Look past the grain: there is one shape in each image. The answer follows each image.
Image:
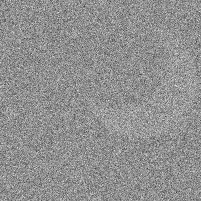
crescent
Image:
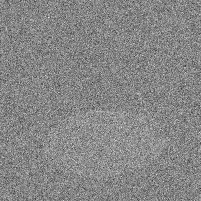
ellipse
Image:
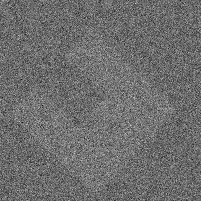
square with a notch
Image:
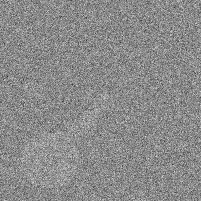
lollipop
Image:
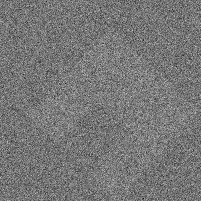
square with a notch
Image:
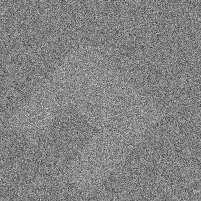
square with a notch
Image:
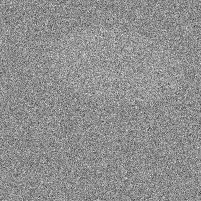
ellipse
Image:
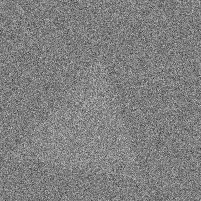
triangle
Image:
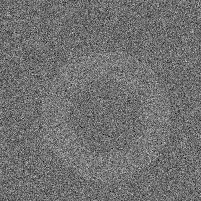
ring
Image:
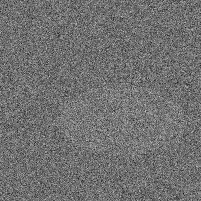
ellipse
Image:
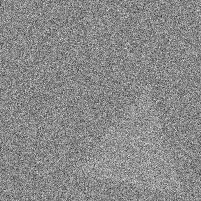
triangle
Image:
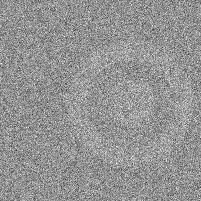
bullseye
